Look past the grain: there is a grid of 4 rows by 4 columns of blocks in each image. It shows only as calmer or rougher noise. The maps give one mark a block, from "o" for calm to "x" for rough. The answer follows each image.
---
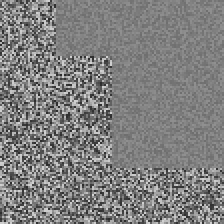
x o o o
x x o o
x x o o
x x x x
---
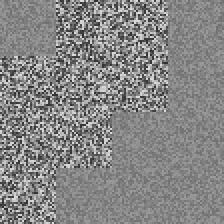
o x x o
x x x o
x x o o
x o o o
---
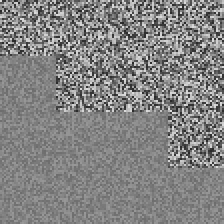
x x x x
o x x x
o o o x
o o o o
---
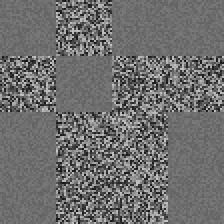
o x o o
x o x x
o x x o
o x x o
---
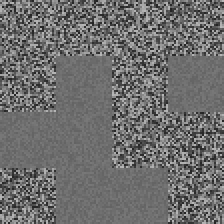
x x x x
x o x o
o o x x
x o o x
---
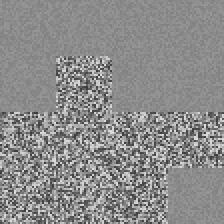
o o o o
o x o o
x x x x
x x x o
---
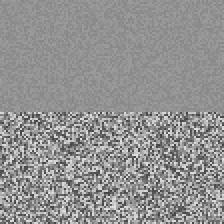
o o o o
o o o o
x x x x
x x x x
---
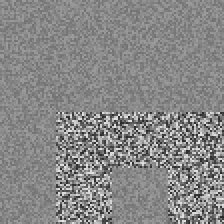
o o o o
o o o o
o x x x
o x o x
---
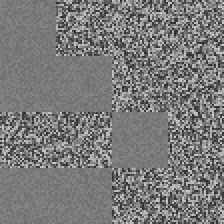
o x x x
o o x x
x x o x
o o x x
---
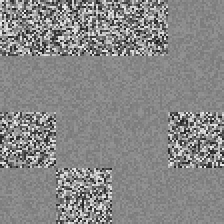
x x x o
o o o o
x o o x
o x o o
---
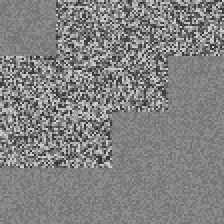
o x x x
x x x o
x x o o
o o o o
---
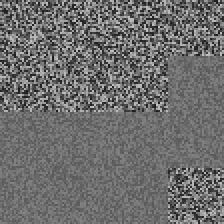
x x x x
x x x o
o o o o
o o o x
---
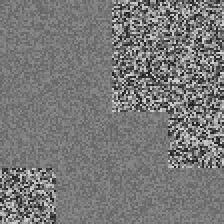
o o x x
o o x x
o o o x
x o o o
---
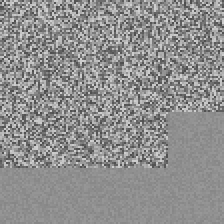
x x x x
x x x x
x x x o
o o o o
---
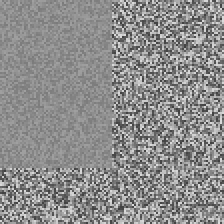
o o x x
o o x x
o o x x
x x x x
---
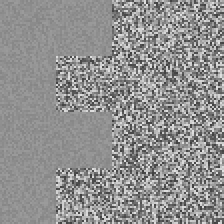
o o x x
o x x x
o o x x
o x x x
